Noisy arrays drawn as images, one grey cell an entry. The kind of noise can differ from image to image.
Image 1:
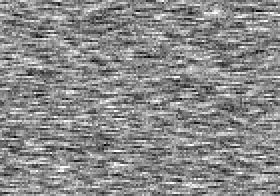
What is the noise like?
streaked along the rows
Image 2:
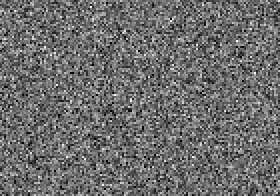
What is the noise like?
independent entries
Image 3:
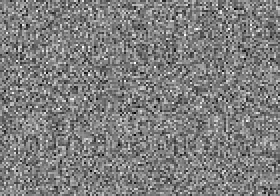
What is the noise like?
low rank plus noise
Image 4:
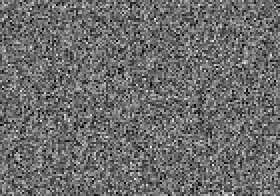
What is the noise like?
independent entries
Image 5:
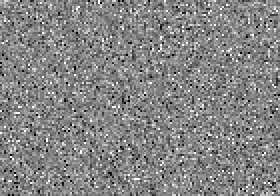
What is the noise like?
heavy tails
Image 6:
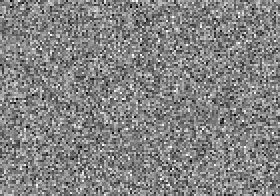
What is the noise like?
independent entries
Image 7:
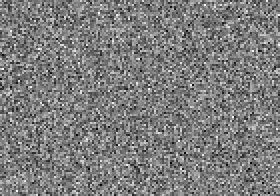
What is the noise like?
independent entries
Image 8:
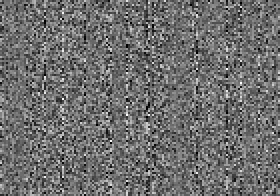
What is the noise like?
columns of uneven size
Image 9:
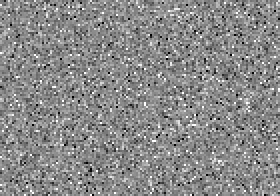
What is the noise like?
heavy tails
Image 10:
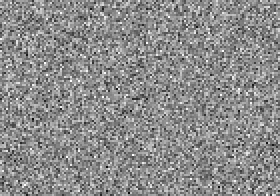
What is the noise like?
independent entries
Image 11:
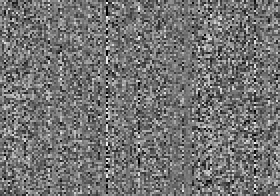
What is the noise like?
columns of uneven size
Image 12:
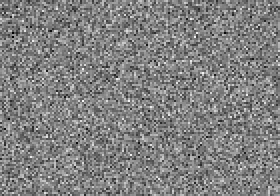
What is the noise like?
independent entries
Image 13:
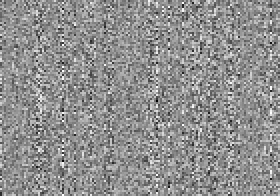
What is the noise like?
columns of uneven size
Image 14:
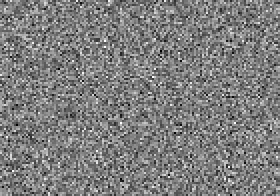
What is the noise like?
low rank plus noise
